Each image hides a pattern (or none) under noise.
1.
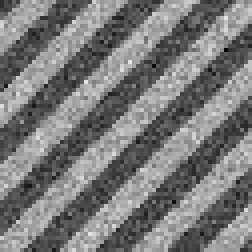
diagonal stripes
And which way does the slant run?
bottom left to top right
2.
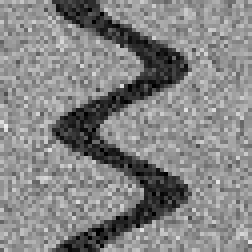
a wavy band
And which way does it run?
top to bottom
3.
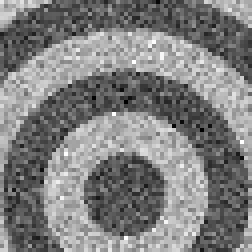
rings round one point
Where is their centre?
bottom middle
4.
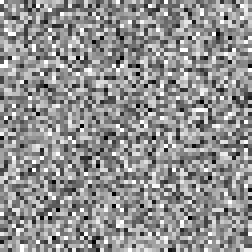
only noise
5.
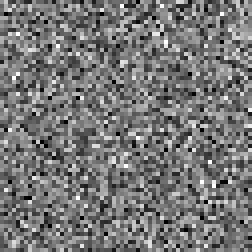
only noise
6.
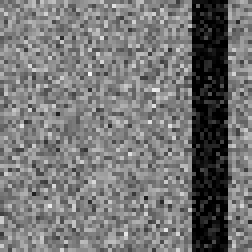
one vertical stripe
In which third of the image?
right
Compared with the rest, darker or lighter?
darker
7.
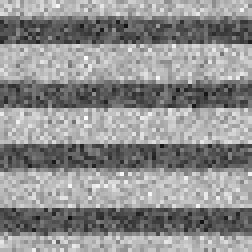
horizontal stripes
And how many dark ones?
4
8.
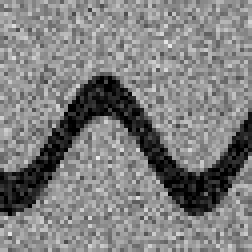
a wavy band
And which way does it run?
left to right
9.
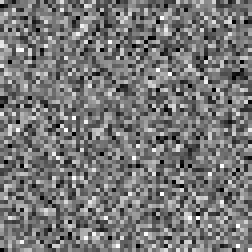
only noise
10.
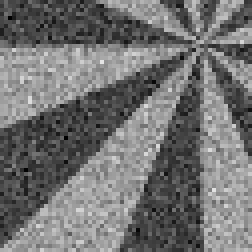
spokes from one point
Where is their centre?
top right
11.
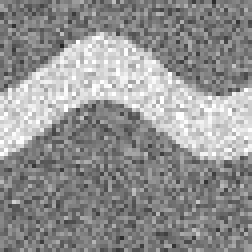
a wavy band
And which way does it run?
left to right
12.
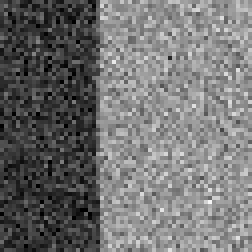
a sharp edge
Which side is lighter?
right
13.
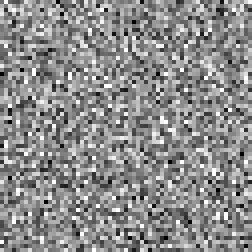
only noise
